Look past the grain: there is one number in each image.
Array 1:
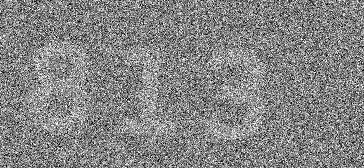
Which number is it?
813
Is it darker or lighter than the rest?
lighter
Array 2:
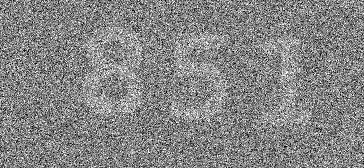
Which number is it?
851
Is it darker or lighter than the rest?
lighter
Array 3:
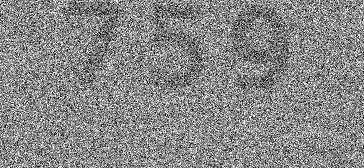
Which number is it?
759
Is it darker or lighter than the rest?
darker
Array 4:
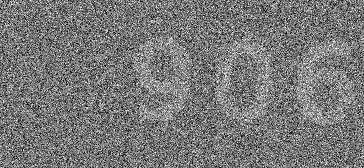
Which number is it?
906
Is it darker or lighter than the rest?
lighter
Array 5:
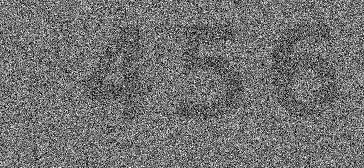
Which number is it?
456
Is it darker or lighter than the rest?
darker
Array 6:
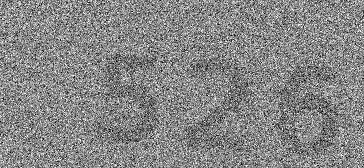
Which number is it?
526
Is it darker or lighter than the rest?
darker
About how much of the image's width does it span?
two thirds
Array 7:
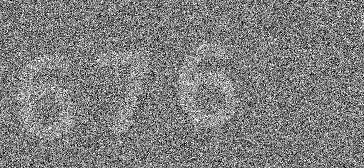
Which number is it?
676
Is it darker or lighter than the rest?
lighter
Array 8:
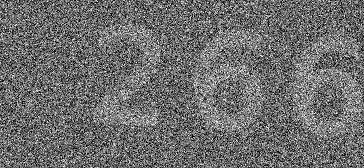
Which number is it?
266
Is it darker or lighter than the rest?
lighter
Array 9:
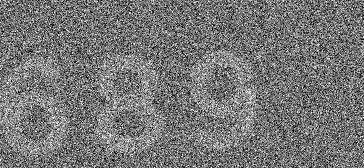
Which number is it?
689
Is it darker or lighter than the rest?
lighter
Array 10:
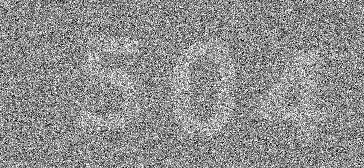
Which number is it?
504
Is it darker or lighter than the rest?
lighter
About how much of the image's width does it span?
two thirds
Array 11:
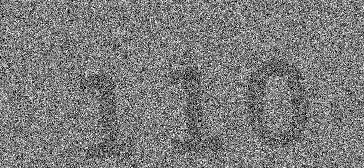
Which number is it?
110
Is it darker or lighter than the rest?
darker
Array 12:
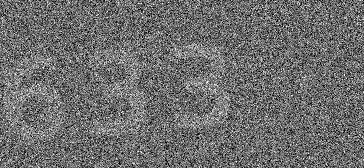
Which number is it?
633
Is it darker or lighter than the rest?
lighter
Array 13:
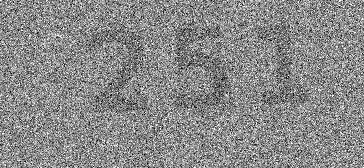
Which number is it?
251
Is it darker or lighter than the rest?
darker
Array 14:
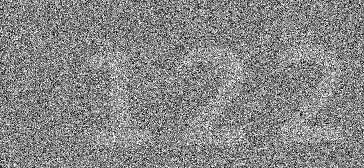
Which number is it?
122
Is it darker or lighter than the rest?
lighter
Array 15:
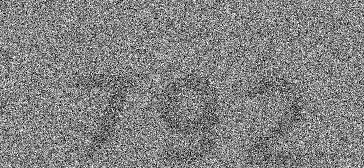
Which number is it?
792
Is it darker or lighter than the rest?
darker
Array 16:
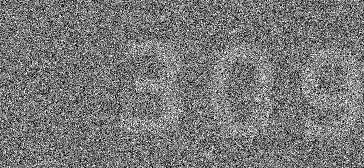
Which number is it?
309
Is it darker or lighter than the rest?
lighter
